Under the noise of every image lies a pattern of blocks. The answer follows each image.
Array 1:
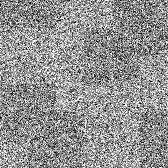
mirrored about the diagonal from the bottom left
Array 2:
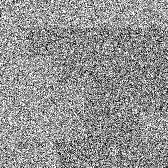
no symmetry
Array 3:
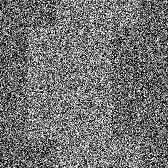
top and bottom mirror each other
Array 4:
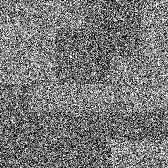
no symmetry
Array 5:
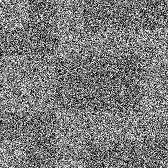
top and bottom mirror each other
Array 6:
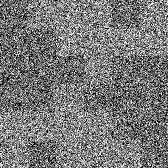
the same after a half turn
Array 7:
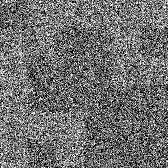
mirrored about the diagonal from the top left
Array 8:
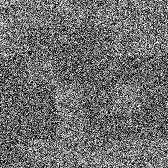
no symmetry
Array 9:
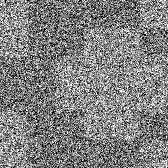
top and bottom mirror each other
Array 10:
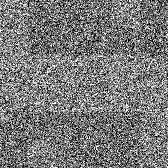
the same after a half turn
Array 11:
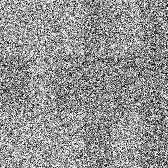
top and bottom mirror each other
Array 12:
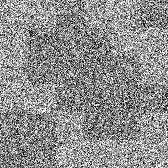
mirrored about the diagonal from the bottom left
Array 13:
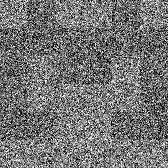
left and right mirror each other
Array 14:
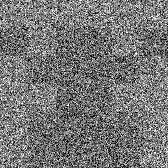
left and right mirror each other
